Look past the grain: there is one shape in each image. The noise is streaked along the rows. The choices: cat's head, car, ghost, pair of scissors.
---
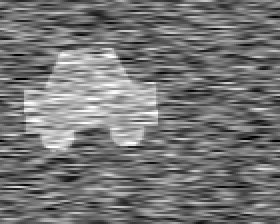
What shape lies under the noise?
car
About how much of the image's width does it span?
half
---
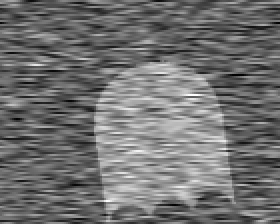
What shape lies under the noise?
ghost
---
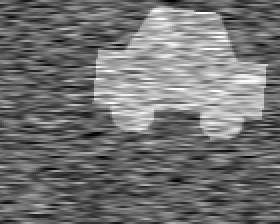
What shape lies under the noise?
car
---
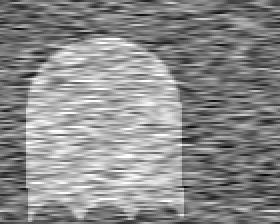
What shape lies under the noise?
ghost
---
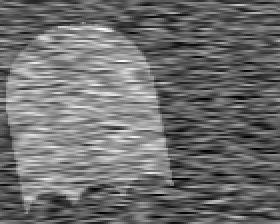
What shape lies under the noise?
ghost
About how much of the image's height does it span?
nearly all
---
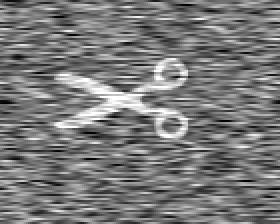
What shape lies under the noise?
pair of scissors
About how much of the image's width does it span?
half
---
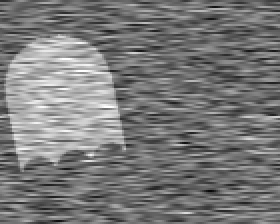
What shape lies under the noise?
ghost
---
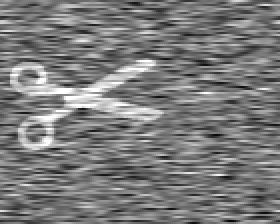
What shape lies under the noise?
pair of scissors
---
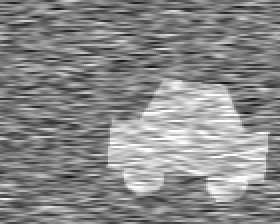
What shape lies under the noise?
car
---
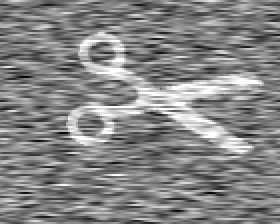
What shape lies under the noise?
pair of scissors
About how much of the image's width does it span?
two thirds
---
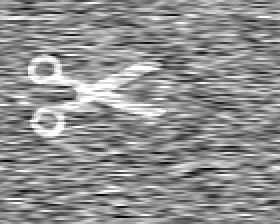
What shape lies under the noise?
pair of scissors
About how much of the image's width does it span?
half
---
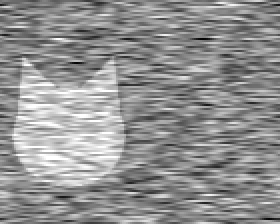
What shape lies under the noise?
cat's head
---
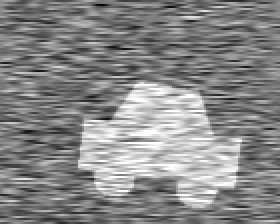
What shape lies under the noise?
car
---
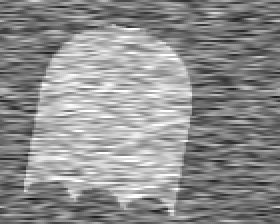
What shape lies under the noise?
ghost
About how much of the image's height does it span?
nearly all
